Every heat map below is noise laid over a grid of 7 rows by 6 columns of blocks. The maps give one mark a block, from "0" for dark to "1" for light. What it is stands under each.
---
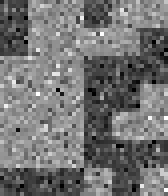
0 1 1 0 1 1
0 1 1 1 1 0
1 1 1 0 0 0
1 1 1 0 0 1
1 1 1 0 1 1
1 1 1 0 0 0
0 0 0 1 0 1
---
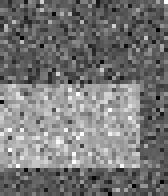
0 0 0 0 0 0
0 0 0 0 0 0
0 0 0 0 0 0
1 1 1 1 1 0
1 1 1 1 1 0
1 1 1 1 1 0
0 0 0 0 0 0
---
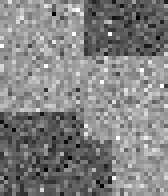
1 1 1 0 0 0
1 1 1 0 0 0
1 1 1 1 1 1
1 1 1 1 1 1
0 0 0 1 1 1
0 0 0 0 1 1
0 0 0 0 1 1
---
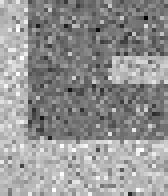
1 0 0 0 0 0
1 0 0 0 0 0
1 0 0 0 1 1
1 0 0 0 0 0
1 0 0 0 0 0
1 1 1 1 1 1
1 1 1 1 1 1
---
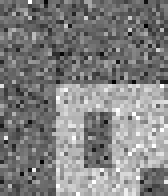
0 0 0 0 0 0
0 0 0 0 0 0
0 0 0 0 0 0
0 0 1 1 1 1
0 0 1 0 1 1
0 0 1 0 1 1
0 0 1 1 1 0
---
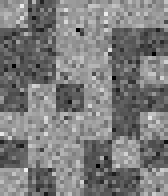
1 0 1 1 1 1
0 0 1 1 0 0
0 0 1 1 0 1
0 1 0 1 0 0
1 1 1 1 0 1
0 1 1 0 1 0
1 0 1 0 0 1
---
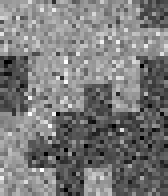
1 1 1 1 1 0
1 1 1 1 1 1
0 1 1 1 1 0
0 1 1 0 1 0
1 1 0 0 0 0
1 0 0 0 0 0
1 1 0 1 0 0
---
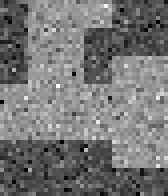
0 1 1 1 0 0
0 1 1 0 0 0
0 1 1 0 1 1
1 1 1 1 1 1
1 1 1 1 1 1
0 0 0 0 1 1
0 0 0 0 0 0
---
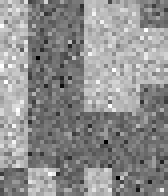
1 0 0 1 1 0
1 0 0 1 1 1
1 0 0 1 1 1
1 0 0 1 1 0
1 0 0 0 0 0
1 0 0 0 0 0
0 1 0 1 0 0
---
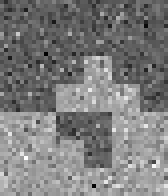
0 0 0 0 0 0
0 0 0 0 0 0
0 0 0 1 0 0
0 0 1 1 1 0
1 1 0 0 1 1
1 1 1 0 1 1
1 1 1 1 1 1
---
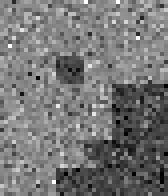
1 1 1 1 1 1
1 1 1 1 1 1
1 1 0 1 1 1
1 1 1 1 0 0
1 1 1 1 0 0
1 1 1 0 0 0
1 1 0 0 0 0
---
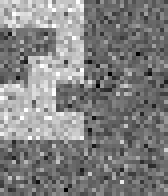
1 1 1 0 0 0
0 0 1 0 0 0
0 1 1 0 0 0
1 1 0 0 0 0
1 1 1 0 0 0
0 0 0 0 0 0
0 0 0 0 0 0
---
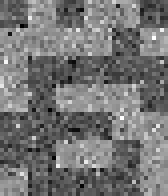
0 1 0 1 1 0
1 1 1 1 0 1
1 0 0 0 0 0
1 0 1 1 1 0
0 0 0 0 1 1
0 0 1 1 0 1
1 0 0 0 0 1
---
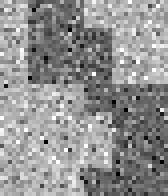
1 0 0 1 1 1
1 0 0 0 1 1
1 0 0 0 1 1
1 1 1 0 0 0
1 1 1 1 0 0
1 1 1 1 0 0
1 1 1 0 0 0
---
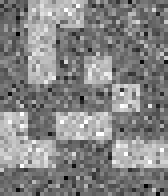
0 1 1 0 0 0
0 1 0 0 0 0
0 1 0 1 0 0
0 0 0 0 1 0
1 0 1 1 0 0
1 1 0 0 1 1
0 0 0 0 0 0
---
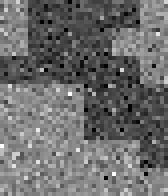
1 0 0 0 0 1
1 0 0 0 1 1
0 0 0 0 0 1
1 1 1 0 0 0
1 1 1 0 0 0
1 1 1 1 1 0
1 1 1 1 1 1
